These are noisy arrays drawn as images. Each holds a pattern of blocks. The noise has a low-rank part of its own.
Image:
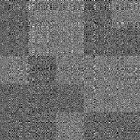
mirrored about the diagonal from the bottom left
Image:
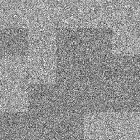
no symmetry
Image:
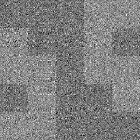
the same after a half turn
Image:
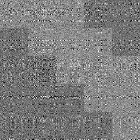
mirrored about the diagonal from the bottom left
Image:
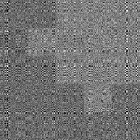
mirrored about the diagonal from the bottom left
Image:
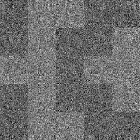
top and bottom mirror each other
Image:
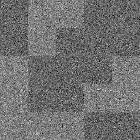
mirrored about the diagonal from the bottom left
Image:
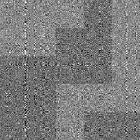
no symmetry
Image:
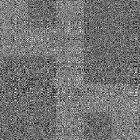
the same after a half turn
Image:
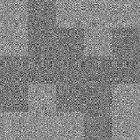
the same after a half turn
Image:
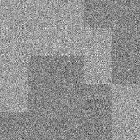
no symmetry
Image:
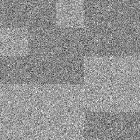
no symmetry
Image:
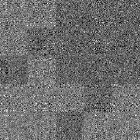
mirrored about the diagonal from the bottom left
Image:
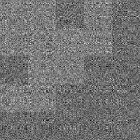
mirrored about the diagonal from the top left
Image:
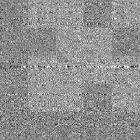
mirrored about the diagonal from the bottom left
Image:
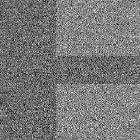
top and bottom mirror each other
